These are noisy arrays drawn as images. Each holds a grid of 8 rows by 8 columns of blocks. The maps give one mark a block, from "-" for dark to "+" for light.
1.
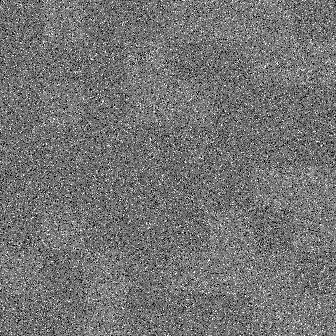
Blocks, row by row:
- + - - + + + -
- - - + - - + +
- + - + + - - -
- - - - - - - -
- - - - - - + +
- + - - - + - +
+ - + - + + + -
- - + - - - + +
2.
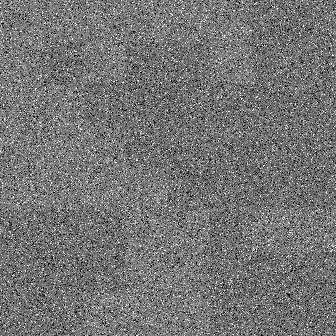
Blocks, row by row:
+ + + + + + - -
+ - + - - + - -
+ + - - - - - -
+ + + - - - - -
+ + + + - - - -
- - - + + - + +
- - - + + - - -
- - + + + - - -
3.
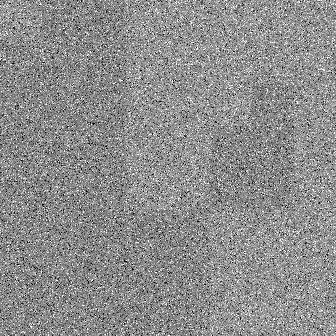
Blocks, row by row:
+ - - + + + + +
- - - + + + + +
- - - + + + - +
- - - + + - - +
- - - + + - - +
- - - - - + + +
- - - - - + + +
- - - - - + + +
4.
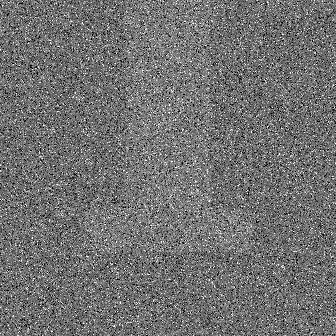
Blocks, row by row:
- - - + + - - -
- - - + + - - -
- - - + + - - -
- - - + + - - -
- - - + + - - -
- - + + + + - -
- - - - - - - -
- - - - - - - -
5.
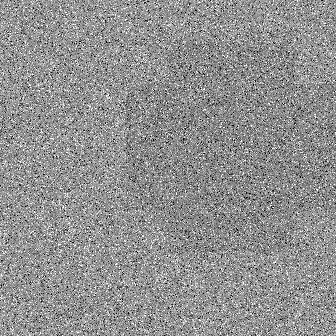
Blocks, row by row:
+ + + + + + + +
+ + + + - - - +
+ + + - - - - -
+ + + - - - - -
+ + + - - - - -
+ + + + - - - +
+ + + + + + + +
+ + + + + + + +
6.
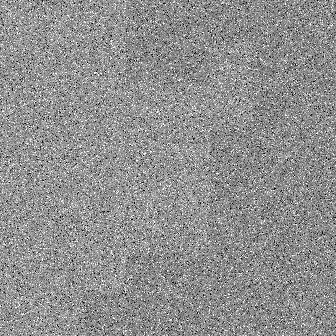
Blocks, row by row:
+ + + - - - - -
+ + + - - + - -
+ + + + + + - -
+ + + + + - - -
+ + + + + - - -
+ + + + + - - -
+ + + - - - - -
+ + - - - - - -
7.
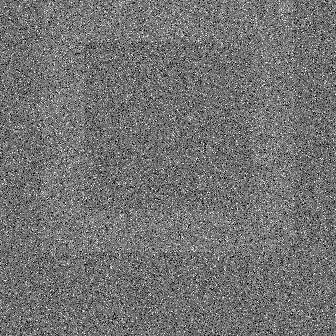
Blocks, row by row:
- + + + + + + -
- + - - - - + -
- + - - - - + -
- + - - - - + -
- + - - - - + -
- + + + + + + -
- - - - - - - -
- - - - - - - -
